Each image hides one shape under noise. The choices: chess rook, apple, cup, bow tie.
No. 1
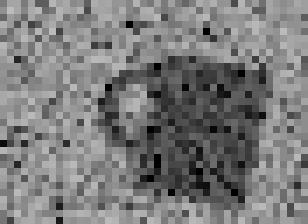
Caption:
dark cup
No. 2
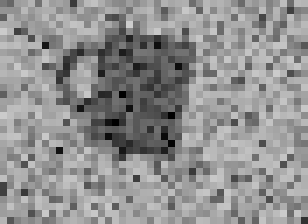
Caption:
dark cup
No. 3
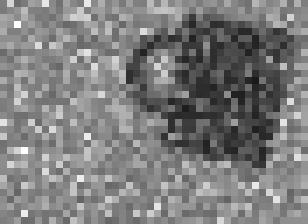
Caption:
dark cup
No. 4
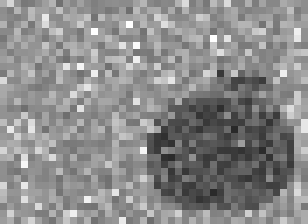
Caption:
dark apple
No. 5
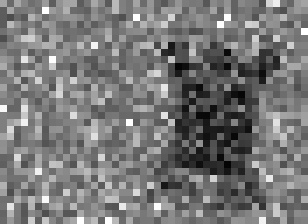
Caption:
dark chess rook
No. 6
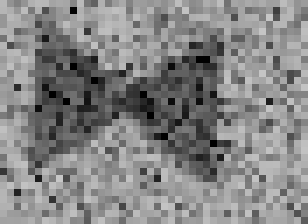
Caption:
dark bow tie
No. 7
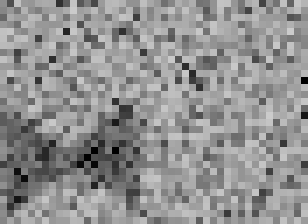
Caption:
dark bow tie
